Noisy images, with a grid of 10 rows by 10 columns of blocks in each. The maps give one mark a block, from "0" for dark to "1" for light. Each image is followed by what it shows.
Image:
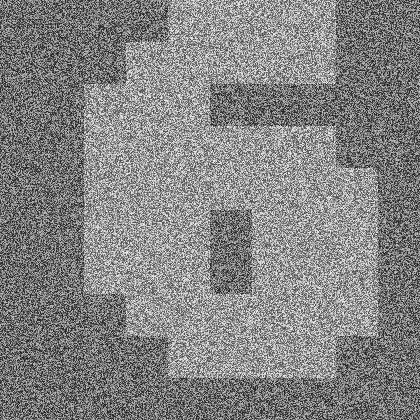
0 0 0 0 1 1 1 1 0 0
0 0 0 1 1 1 1 1 0 0
0 0 1 1 1 0 0 0 0 0
0 0 1 1 1 1 1 1 0 0
0 0 1 1 1 1 1 1 1 0
0 0 1 1 1 0 1 1 1 0
0 0 1 1 1 0 1 1 1 0
0 0 0 1 1 1 1 1 1 0
0 0 0 0 1 1 1 1 0 0
0 0 0 0 0 0 0 0 0 0
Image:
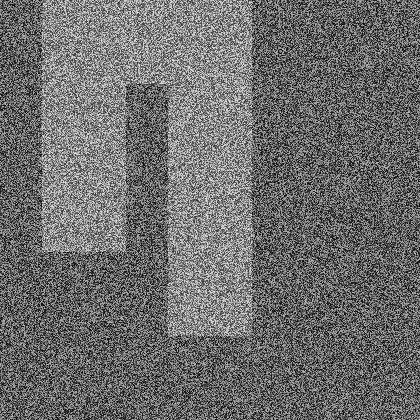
0 1 1 1 1 1 0 0 0 0
0 1 1 1 1 1 0 0 0 0
0 1 1 0 1 1 0 0 0 0
0 1 1 0 1 1 0 0 0 0
0 1 1 0 1 1 0 0 0 0
0 1 1 0 1 1 0 0 0 0
0 0 0 0 1 1 0 0 0 0
0 0 0 0 1 1 0 0 0 0
0 0 0 0 0 0 0 0 0 0
0 0 0 0 0 0 0 0 0 0
